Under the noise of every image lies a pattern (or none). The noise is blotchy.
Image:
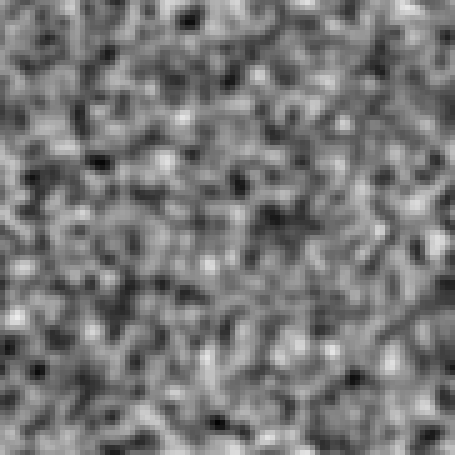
only noise
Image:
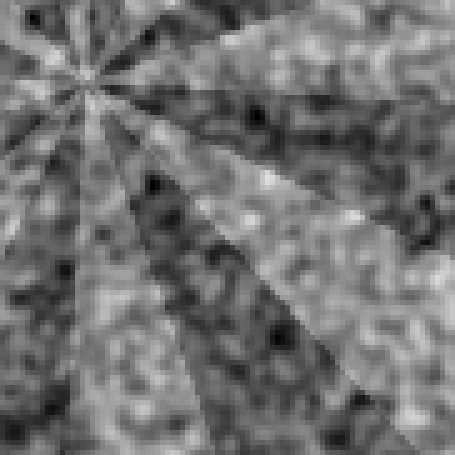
spokes from one point
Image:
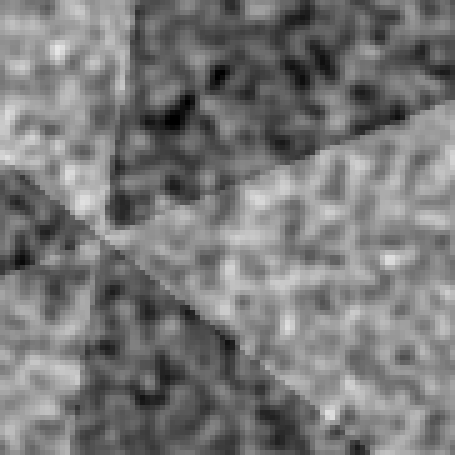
spokes from one point
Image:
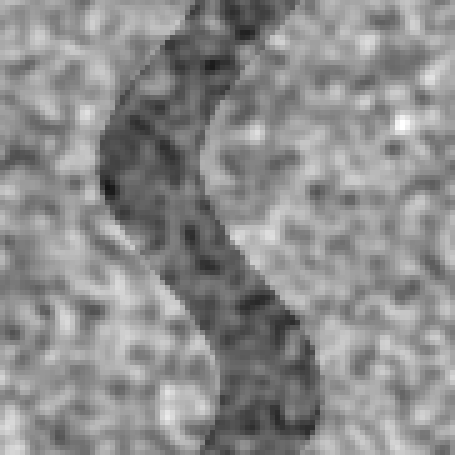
a wavy band
